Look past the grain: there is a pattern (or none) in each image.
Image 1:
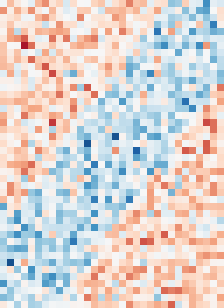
a diagonal band
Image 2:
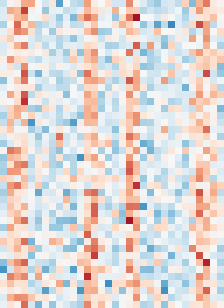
bands of columns
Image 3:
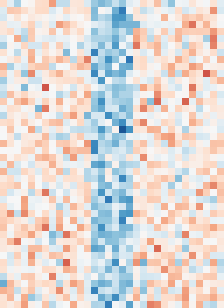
one band of columns
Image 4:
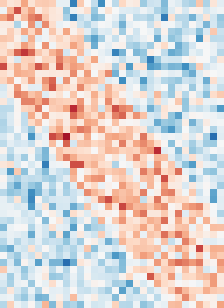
a diagonal band
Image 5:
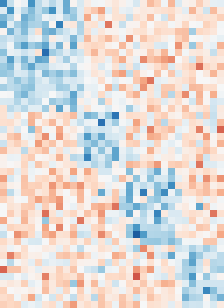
blocks along the diagonal
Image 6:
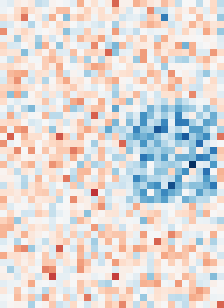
one block
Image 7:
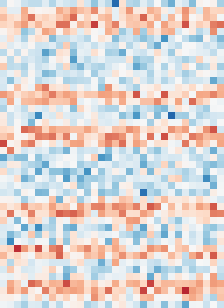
bands of rows
